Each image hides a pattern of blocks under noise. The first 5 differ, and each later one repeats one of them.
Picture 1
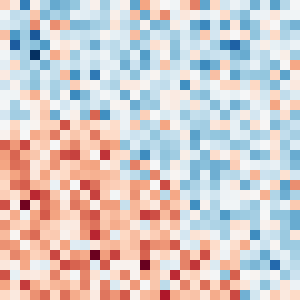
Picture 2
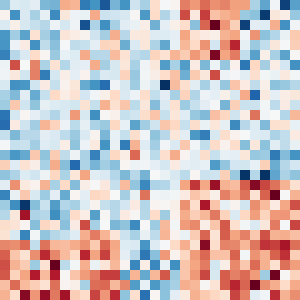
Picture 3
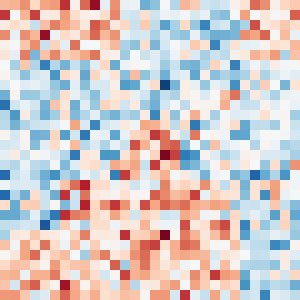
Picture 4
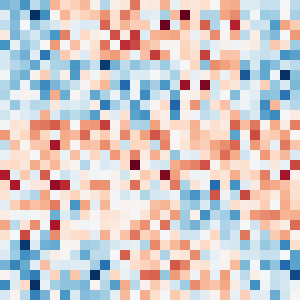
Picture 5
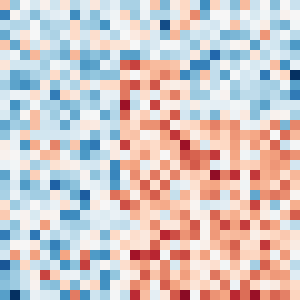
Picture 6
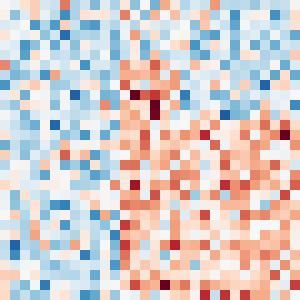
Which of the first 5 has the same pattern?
5
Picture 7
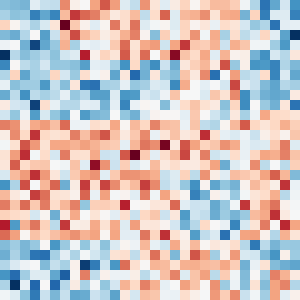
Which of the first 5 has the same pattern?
4
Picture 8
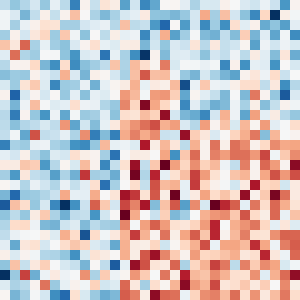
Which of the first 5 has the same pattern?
5
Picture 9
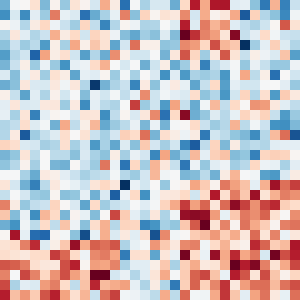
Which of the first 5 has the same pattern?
2
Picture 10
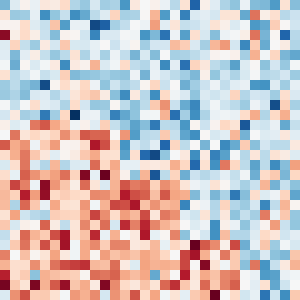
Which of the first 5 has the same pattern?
1
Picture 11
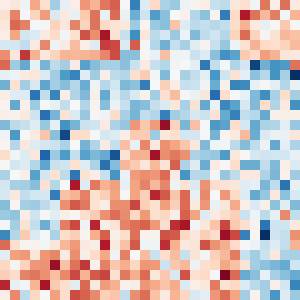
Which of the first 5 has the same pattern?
3
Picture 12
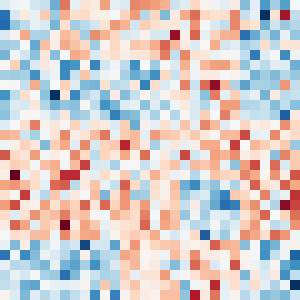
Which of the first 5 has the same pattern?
4
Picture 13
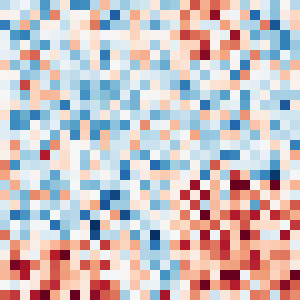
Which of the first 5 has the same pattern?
2
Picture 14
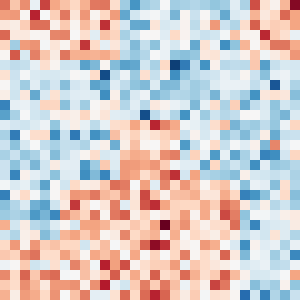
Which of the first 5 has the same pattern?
3
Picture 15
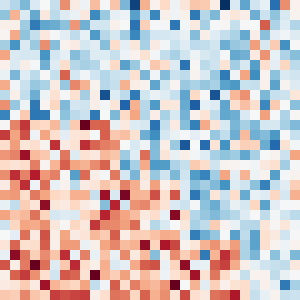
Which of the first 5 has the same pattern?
1
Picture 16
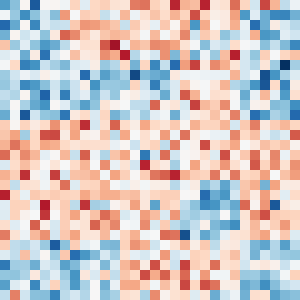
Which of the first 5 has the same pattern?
4
